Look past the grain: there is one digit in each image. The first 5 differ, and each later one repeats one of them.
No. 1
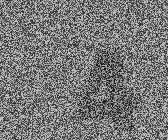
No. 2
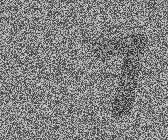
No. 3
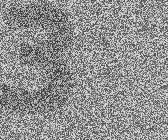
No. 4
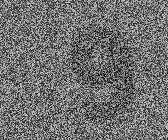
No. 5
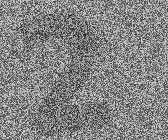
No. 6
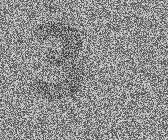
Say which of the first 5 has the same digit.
3
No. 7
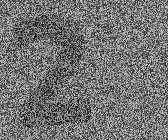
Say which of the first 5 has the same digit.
5
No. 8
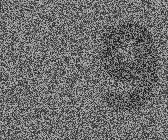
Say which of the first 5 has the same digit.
4
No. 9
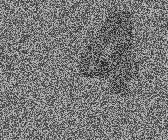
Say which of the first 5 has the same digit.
1
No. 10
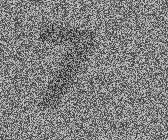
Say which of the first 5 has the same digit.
2
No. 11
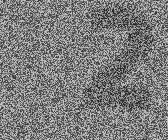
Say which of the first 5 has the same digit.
5
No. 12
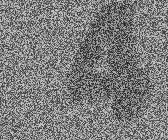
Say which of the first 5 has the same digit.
1
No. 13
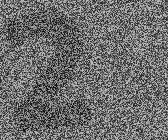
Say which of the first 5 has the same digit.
5
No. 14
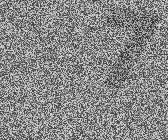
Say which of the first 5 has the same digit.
2
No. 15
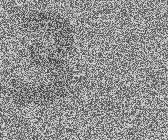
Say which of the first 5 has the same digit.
3
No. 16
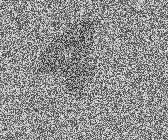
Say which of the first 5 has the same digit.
1
